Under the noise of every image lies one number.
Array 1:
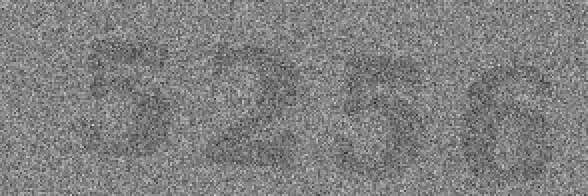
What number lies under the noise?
5256
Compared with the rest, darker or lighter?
darker
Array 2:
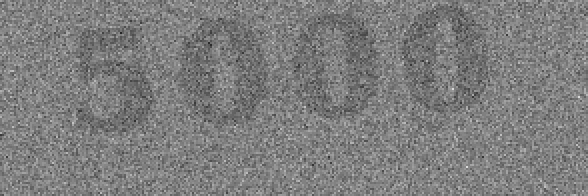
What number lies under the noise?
5000
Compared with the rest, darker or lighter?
darker
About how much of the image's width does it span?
two thirds
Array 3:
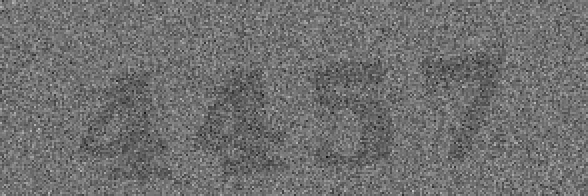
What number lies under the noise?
4457
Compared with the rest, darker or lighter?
darker
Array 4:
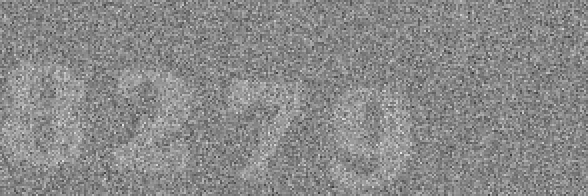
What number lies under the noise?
8279
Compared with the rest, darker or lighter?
lighter
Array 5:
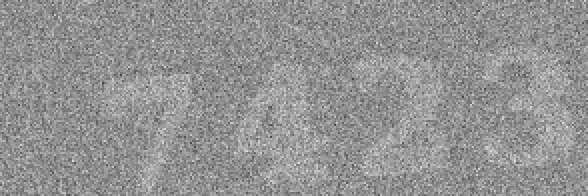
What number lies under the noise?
7423
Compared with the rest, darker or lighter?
lighter
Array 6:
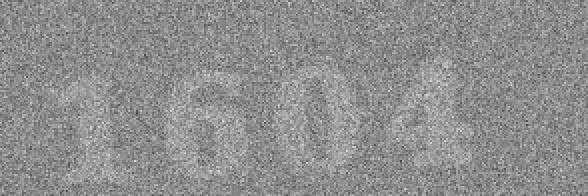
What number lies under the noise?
1604
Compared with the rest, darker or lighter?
lighter
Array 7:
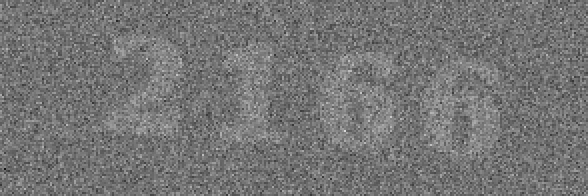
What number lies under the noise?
2166
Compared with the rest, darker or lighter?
lighter
